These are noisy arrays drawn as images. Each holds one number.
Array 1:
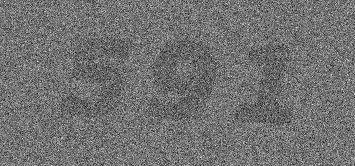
591
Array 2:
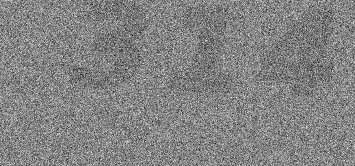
314
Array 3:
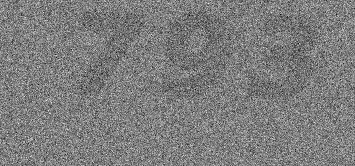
793
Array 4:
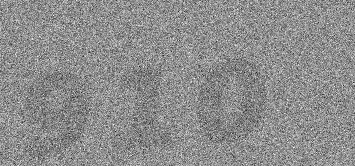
910
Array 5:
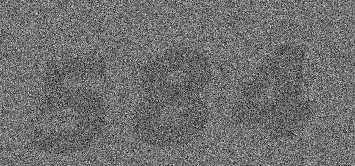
584
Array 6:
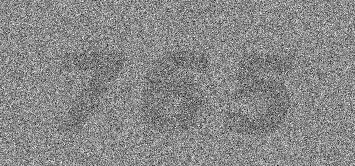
765
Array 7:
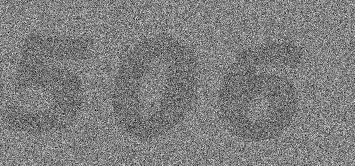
506
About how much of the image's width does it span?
nearly all
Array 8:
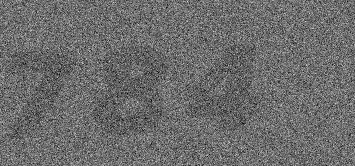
784
